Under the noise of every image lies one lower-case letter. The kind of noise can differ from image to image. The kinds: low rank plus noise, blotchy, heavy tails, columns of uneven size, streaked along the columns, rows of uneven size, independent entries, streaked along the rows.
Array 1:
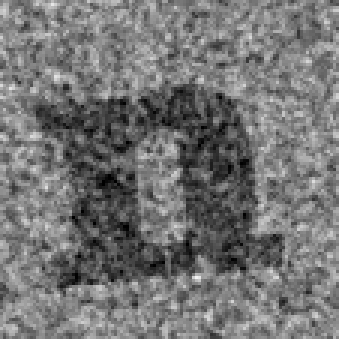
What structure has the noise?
blotchy
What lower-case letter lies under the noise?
n
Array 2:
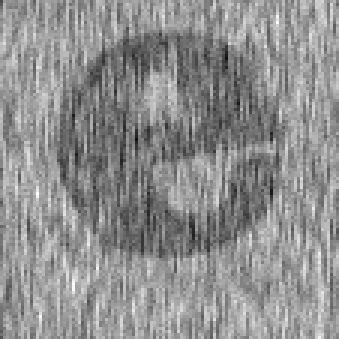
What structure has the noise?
streaked along the columns
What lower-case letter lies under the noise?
e
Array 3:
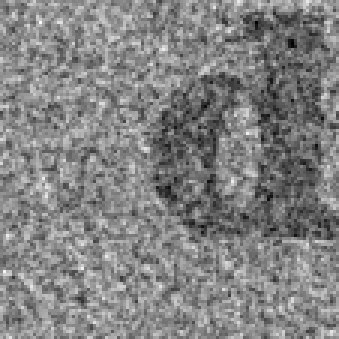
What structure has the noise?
blotchy
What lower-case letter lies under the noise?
d
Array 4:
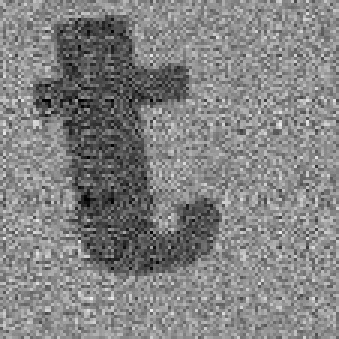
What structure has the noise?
low rank plus noise
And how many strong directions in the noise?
three or four
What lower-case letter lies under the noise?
t
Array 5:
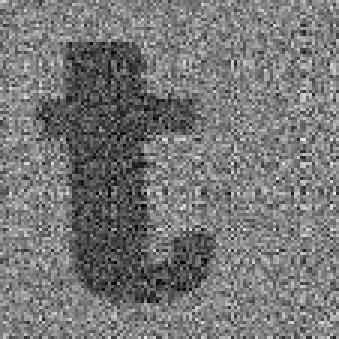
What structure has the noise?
low rank plus noise
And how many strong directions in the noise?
two
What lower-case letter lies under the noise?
t
